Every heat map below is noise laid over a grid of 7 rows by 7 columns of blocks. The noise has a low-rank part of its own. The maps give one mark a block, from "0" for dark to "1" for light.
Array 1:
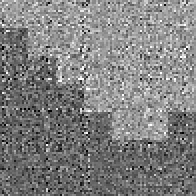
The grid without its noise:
1 1 1 1 1 1 1
0 1 1 1 1 1 1
0 0 1 1 1 1 1
0 0 0 1 1 1 1
0 0 0 0 1 1 0
0 0 0 0 0 0 0
0 0 0 0 0 0 0
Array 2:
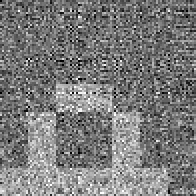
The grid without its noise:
0 0 0 0 0 0 0
0 0 0 0 0 0 0
0 0 0 0 0 0 0
0 0 1 1 0 0 0
0 1 0 0 1 0 0
0 1 0 0 1 0 0
1 1 1 1 1 1 0
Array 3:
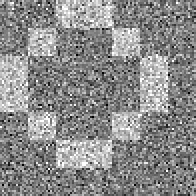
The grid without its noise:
0 0 1 1 0 0 0
0 1 0 0 1 0 0
1 0 0 0 0 1 0
1 0 0 0 0 1 0
0 1 0 0 1 0 0
0 0 1 1 0 0 0
0 0 0 0 0 0 0
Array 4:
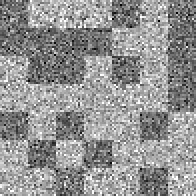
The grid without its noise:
0 1 1 1 0 1 0
0 0 0 0 1 1 0
1 0 0 1 0 1 0
1 1 1 1 1 1 0
0 1 0 1 1 0 1
1 0 1 0 1 1 1
1 1 0 1 1 0 1
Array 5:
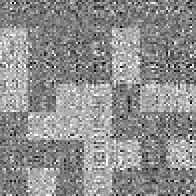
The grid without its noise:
0 0 0 0 0 0 0
1 0 0 0 1 0 0
1 0 0 0 1 0 0
1 0 1 1 0 1 1
0 1 1 1 0 0 0
0 0 0 1 1 0 1
0 1 0 1 0 0 0
